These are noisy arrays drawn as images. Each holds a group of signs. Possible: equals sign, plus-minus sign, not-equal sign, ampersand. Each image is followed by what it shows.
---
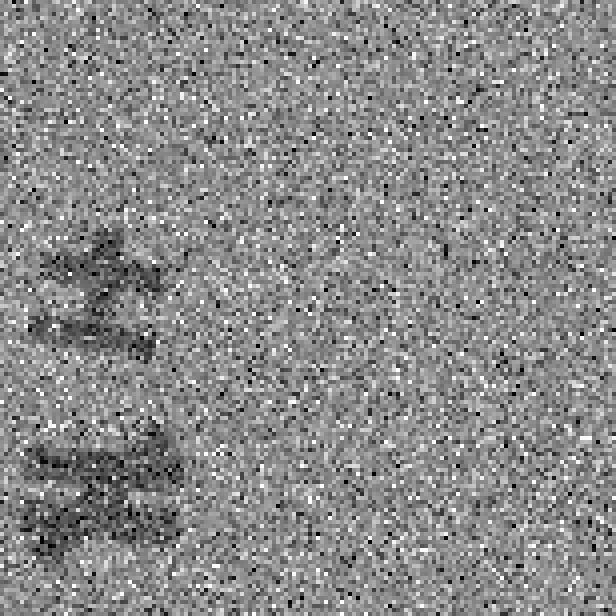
middle left: plus-minus sign; bottom left: not-equal sign
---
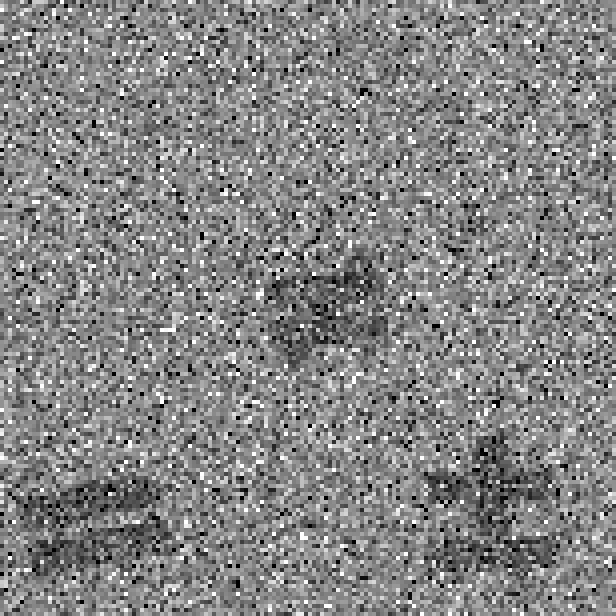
centre: not-equal sign; bottom left: equals sign; bottom right: plus-minus sign
